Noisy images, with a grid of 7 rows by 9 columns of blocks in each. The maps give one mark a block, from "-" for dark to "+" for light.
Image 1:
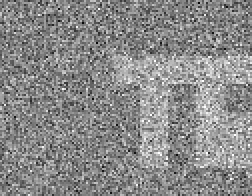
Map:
- - - - - - - - -
- - - - - - - - -
- - - - + + + + +
- - - - - + - + -
- - - - - + - + +
- - - - - + - + +
- - - - - - - - -
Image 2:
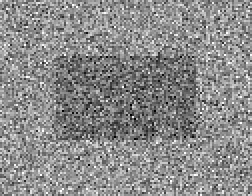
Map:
+ + + + + + + + +
+ + + + + + + + +
+ + - - - - - + +
+ + - - - - - + +
+ + - - - - - + +
+ + + + + + + + +
+ + + + + + + + +
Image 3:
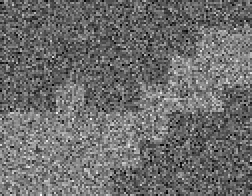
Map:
- - - - - - - - -
- - - - - - - + +
- - - - - - + + +
- - + - - + + + -
+ + + + + + - - -
+ + + + + - - - -
+ + + + - - - - -
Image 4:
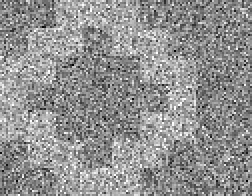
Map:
- - + + + - - - -
- + + - + + - - -
+ + - - - + + - -
+ - - - - - + - -
+ + - - - + + - -
- + + - + + - - -
- - + + + - - - -
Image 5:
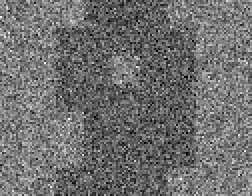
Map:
+ + + - - - + + +
+ + - - - - - + +
+ + - - + - - + +
+ + - - - - - + +
+ + + - - - - + +
+ + + - - - - + +
+ + - - - - + + +
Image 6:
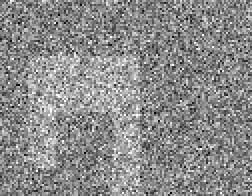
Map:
- - - - - - - - -
- - - - - - - - -
- + + + + - - - -
- + + + + - - - -
- + - - + - - - -
- + - - + - - - -
- - - - + - - - -
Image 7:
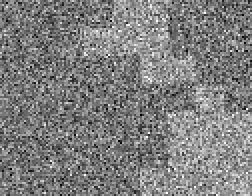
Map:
- - - - + + - - -
- - - + + + - - -
- - - - - + + - -
- - - - - - - + -
- - - - - - + + +
- - - - - - + + +
- - - - - + + + +
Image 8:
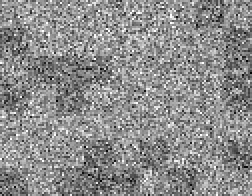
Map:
+ + + + + + + - +
- + + + + + + + -
+ - - - + + + + -
- + - + + + + + -
+ + + + + + + + +
+ + + - + - + + -
- + - - - + - + +
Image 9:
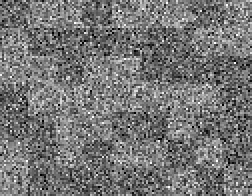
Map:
- + + - + + + - +
+ - - - - - - + +
+ + - + + - - - -
- + + + + + + + -
- - + + - - + - -
+ - + - + + - + -
+ - - - - - + - +
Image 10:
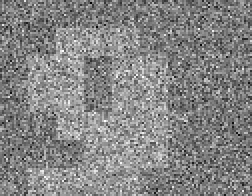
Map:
- - - - - - - - -
- - + + + - - - -
- + + - + + - - -
- + + - + + - - -
- - + + + + - - -
- - - + + + - - -
- + + + + - - - -
